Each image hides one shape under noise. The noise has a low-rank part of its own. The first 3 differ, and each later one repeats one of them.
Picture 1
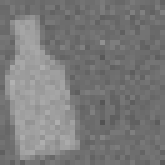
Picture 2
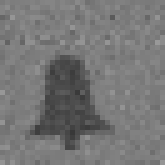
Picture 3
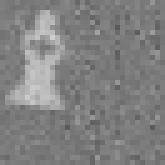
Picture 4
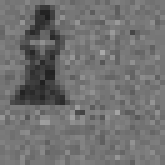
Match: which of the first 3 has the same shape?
3
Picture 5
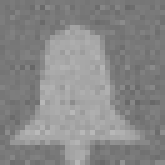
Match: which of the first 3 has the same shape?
2
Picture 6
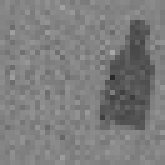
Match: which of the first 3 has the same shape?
1
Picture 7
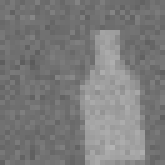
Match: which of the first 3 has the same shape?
1
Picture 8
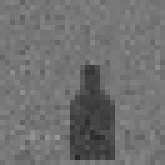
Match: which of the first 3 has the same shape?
1
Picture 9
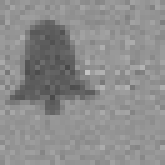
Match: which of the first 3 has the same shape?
2
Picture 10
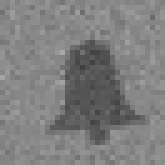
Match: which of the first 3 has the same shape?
2
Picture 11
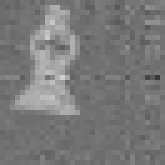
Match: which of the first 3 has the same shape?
3
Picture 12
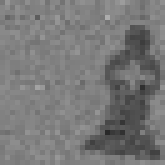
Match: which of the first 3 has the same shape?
3
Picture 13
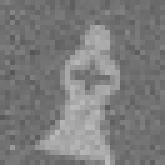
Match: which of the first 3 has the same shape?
3
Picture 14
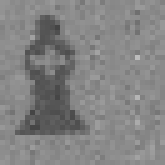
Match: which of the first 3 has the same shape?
3
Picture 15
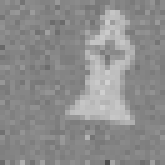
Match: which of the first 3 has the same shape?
3
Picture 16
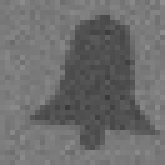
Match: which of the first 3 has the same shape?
2
